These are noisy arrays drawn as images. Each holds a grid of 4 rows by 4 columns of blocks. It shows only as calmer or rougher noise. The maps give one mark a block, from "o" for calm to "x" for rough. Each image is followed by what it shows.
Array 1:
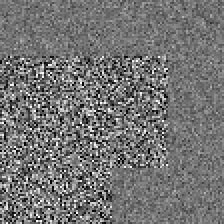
o o o o
x x x o
x x x o
x x o o
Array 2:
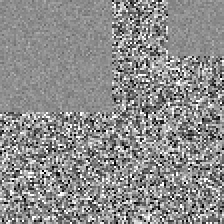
o o x o
o o x x
x x x x
x x x x
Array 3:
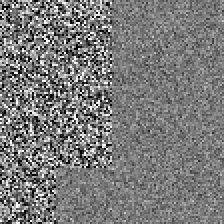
x x o o
x x o o
x x o o
x o o o
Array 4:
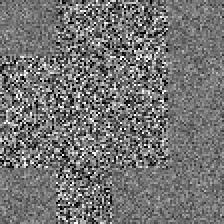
o x x o
x x x o
x x x o
o x o o
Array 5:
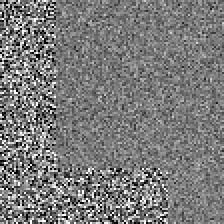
x o o o
x o o o
x o o o
x x x o
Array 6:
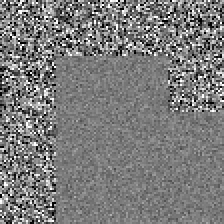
x x x x
x o o x
x o o o
x o o o
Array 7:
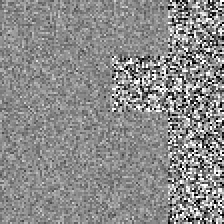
o o o x
o o x x
o o o x
o o o x
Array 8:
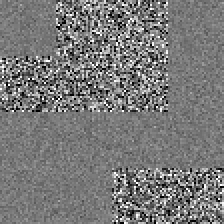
o x x o
x x x o
o o o o
o o x x
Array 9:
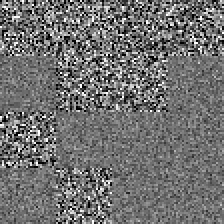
x x x x
o x x o
x o o o
o x o o
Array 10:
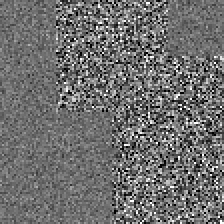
o x x o
o x x x
o o x x
o o x x
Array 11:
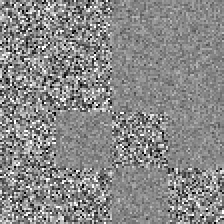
x x o o
x x o o
x o x o
x x o x
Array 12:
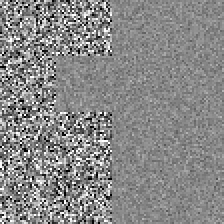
x x o o
x o o o
x x o o
x x o o
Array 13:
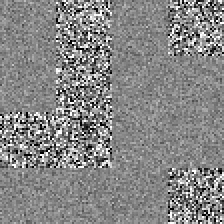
o x o x
o x o o
x x o o
o o o x
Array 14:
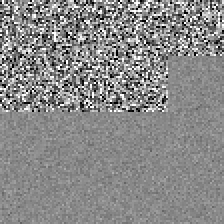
x x x x
x x x o
o o o o
o o o o
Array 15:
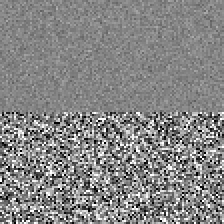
o o o o
o o o o
x x x x
x x x x
